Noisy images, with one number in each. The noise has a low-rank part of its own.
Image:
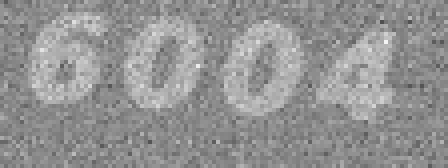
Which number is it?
6004
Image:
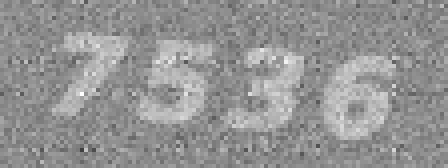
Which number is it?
7536
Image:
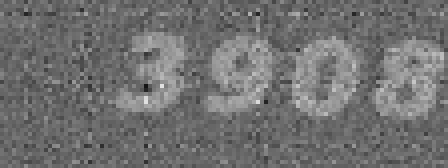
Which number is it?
3908
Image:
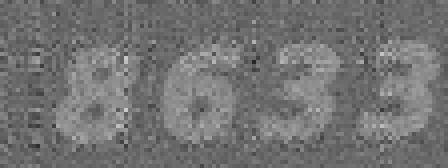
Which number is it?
8633
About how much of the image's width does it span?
nearly all
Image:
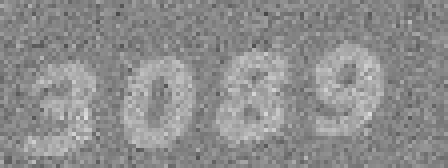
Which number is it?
3089
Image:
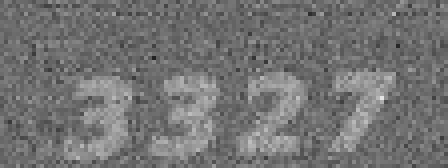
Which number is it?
3327
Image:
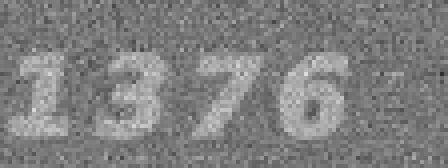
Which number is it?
1376
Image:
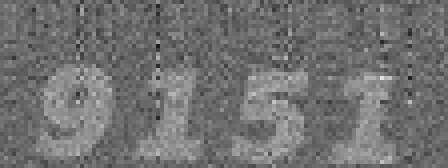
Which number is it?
9151
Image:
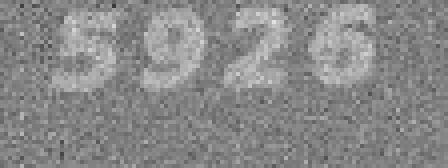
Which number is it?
5926
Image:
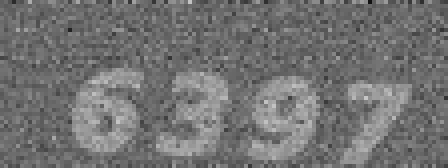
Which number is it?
6397
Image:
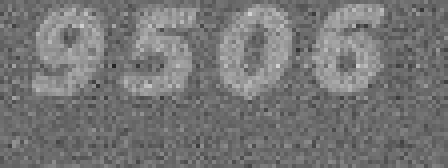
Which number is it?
9506
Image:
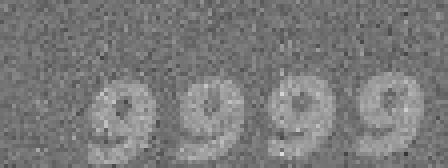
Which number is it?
9999
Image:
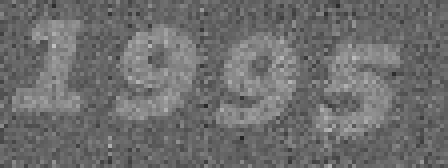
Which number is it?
1995
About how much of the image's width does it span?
nearly all
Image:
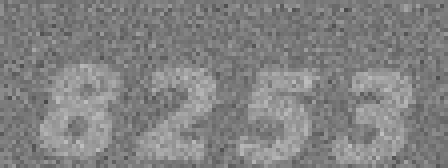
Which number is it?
8253
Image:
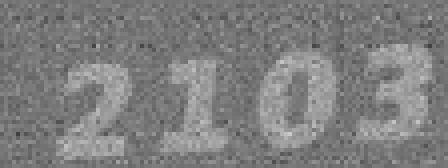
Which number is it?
2103
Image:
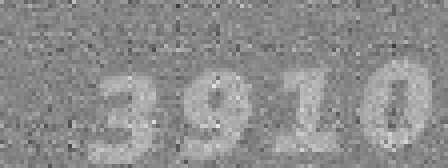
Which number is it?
3910
